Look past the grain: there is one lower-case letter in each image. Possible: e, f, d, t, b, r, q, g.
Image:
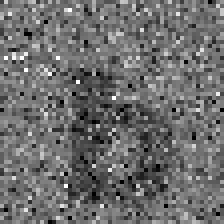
b
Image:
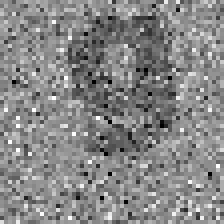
g
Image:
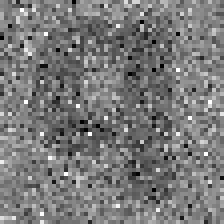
q
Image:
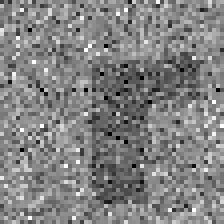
r
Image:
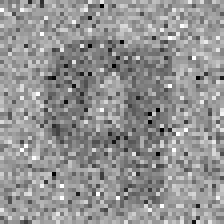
q
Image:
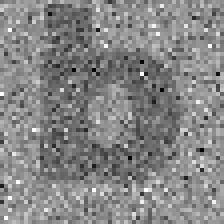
b
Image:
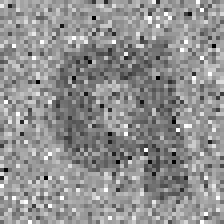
q
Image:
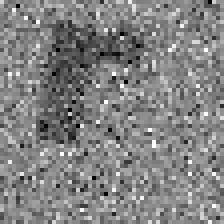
r
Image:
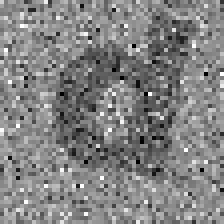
d
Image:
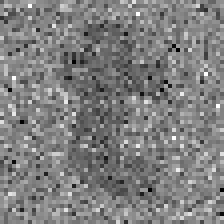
t
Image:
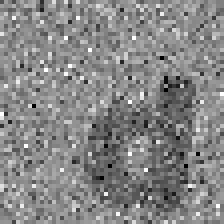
d
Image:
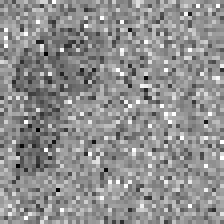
f
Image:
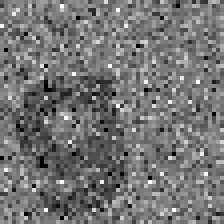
g
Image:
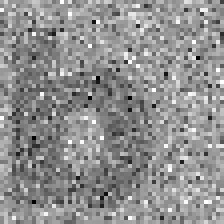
b
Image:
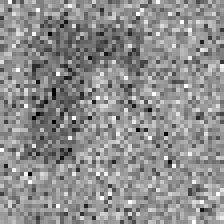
r
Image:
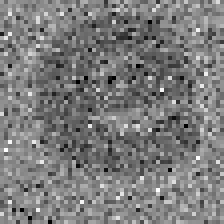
e
